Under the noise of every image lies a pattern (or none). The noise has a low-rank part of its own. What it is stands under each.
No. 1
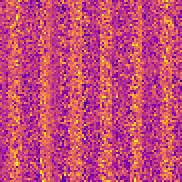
vertical stripes
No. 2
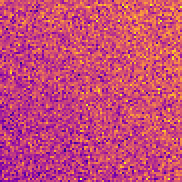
a smooth slope
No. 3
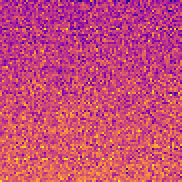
a smooth slope
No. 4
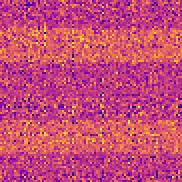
horizontal stripes
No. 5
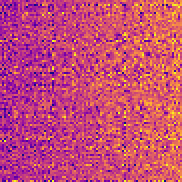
a smooth slope
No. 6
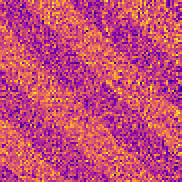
diagonal stripes
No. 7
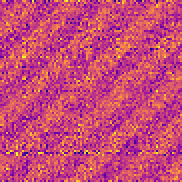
diagonal stripes
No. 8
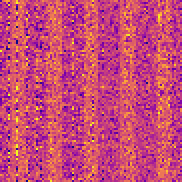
vertical stripes
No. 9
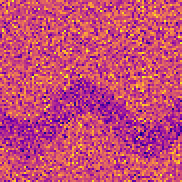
a wavy band
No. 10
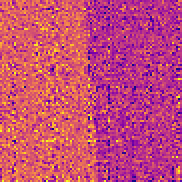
a sharp edge
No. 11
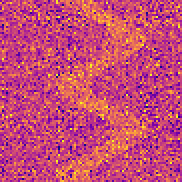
a wavy band
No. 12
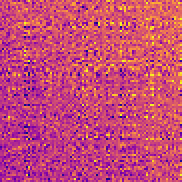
a smooth slope
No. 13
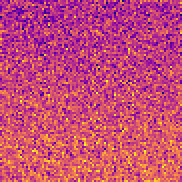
a smooth slope
